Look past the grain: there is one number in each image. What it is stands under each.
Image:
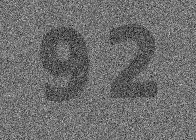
92
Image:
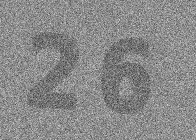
26
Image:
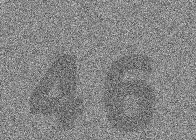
46
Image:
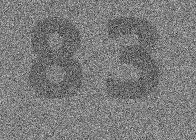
83
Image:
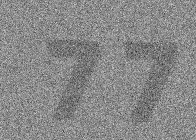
77
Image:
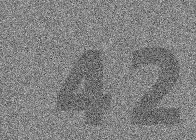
42
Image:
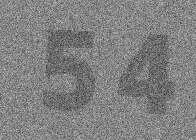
54
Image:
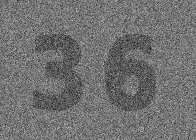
36
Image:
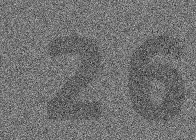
26
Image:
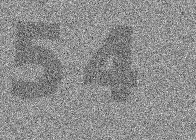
54
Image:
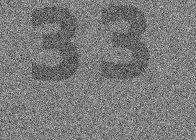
33
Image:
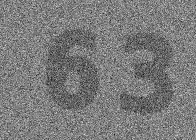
63
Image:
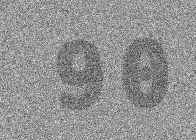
90
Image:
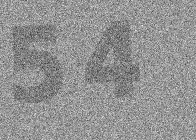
54
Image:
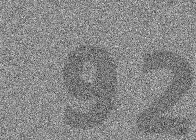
92
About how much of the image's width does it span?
two thirds
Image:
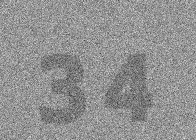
34
